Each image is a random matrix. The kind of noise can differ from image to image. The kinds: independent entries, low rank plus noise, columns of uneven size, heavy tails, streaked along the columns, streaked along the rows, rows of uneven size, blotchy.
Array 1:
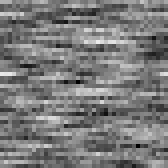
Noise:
streaked along the rows
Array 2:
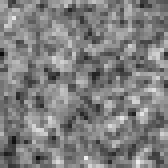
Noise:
blotchy
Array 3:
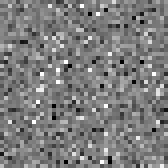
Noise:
heavy tails
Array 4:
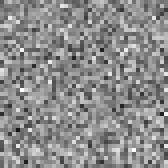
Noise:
independent entries
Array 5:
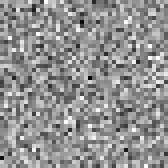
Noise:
independent entries
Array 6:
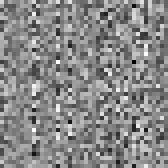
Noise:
columns of uneven size
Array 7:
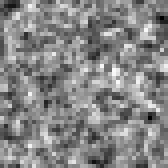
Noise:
blotchy
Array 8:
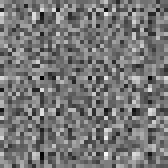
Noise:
low rank plus noise
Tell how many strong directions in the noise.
one
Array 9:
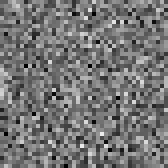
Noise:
independent entries
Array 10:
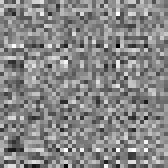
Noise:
low rank plus noise
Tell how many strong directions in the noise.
one
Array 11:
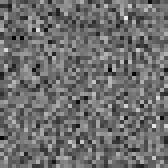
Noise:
independent entries
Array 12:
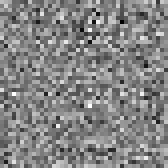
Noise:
low rank plus noise
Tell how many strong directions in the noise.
five to eight
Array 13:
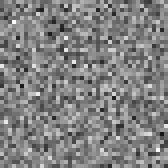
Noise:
independent entries
